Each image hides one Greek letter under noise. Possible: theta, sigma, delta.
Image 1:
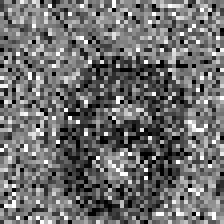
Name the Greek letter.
theta
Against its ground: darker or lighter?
darker
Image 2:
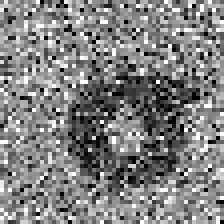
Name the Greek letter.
sigma
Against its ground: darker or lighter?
darker
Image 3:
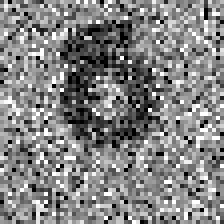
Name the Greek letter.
delta
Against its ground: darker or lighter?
darker
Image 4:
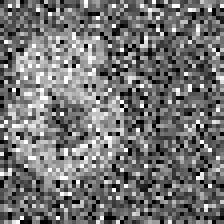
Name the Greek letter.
delta
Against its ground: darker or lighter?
lighter
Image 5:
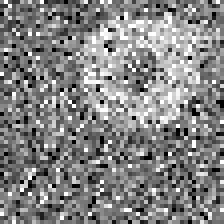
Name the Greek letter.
sigma
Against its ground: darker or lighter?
lighter
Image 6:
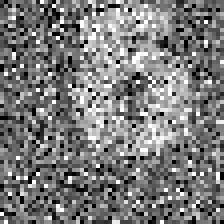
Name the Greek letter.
delta
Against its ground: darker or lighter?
lighter
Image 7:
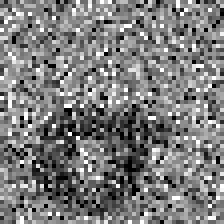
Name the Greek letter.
sigma
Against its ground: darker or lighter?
darker
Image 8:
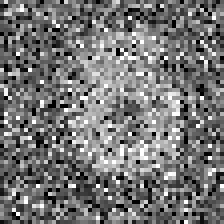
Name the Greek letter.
delta
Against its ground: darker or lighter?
lighter
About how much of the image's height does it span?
two thirds
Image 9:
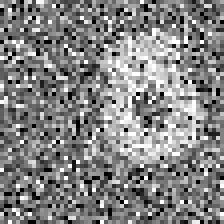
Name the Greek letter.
delta
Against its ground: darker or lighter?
lighter
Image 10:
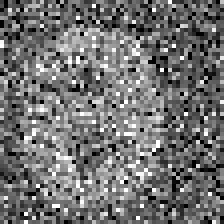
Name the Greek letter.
theta
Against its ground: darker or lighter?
lighter
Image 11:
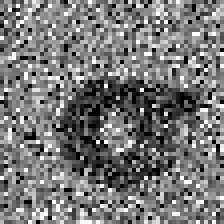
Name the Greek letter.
sigma
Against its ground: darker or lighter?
darker
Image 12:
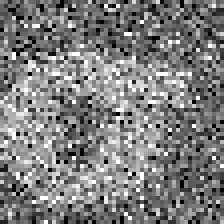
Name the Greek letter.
sigma
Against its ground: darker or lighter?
lighter
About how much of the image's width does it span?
nearly all
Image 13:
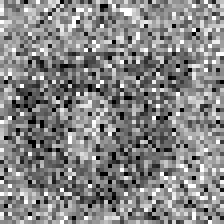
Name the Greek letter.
sigma
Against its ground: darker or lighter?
darker
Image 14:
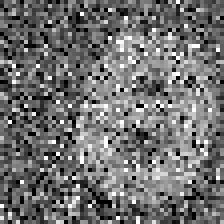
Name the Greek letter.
theta
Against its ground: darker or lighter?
lighter
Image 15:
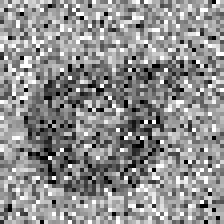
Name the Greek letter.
sigma
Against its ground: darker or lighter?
darker
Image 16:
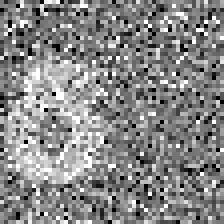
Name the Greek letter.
delta
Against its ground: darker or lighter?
lighter
